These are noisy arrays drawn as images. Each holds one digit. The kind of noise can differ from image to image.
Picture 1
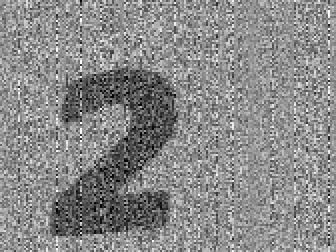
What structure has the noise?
columns of uneven size
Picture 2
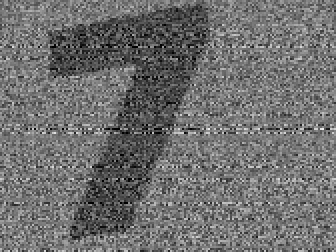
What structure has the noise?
rows of uneven size
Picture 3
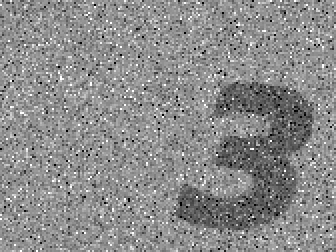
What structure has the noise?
heavy tails
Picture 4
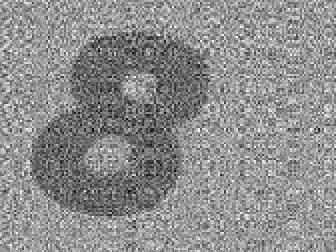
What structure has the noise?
low rank plus noise
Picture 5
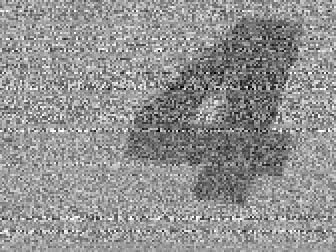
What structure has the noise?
rows of uneven size
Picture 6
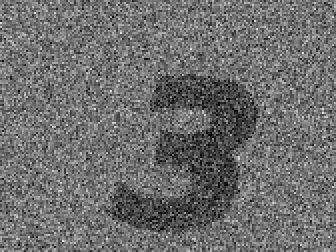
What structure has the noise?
independent entries
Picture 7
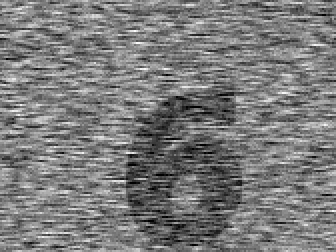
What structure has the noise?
streaked along the rows
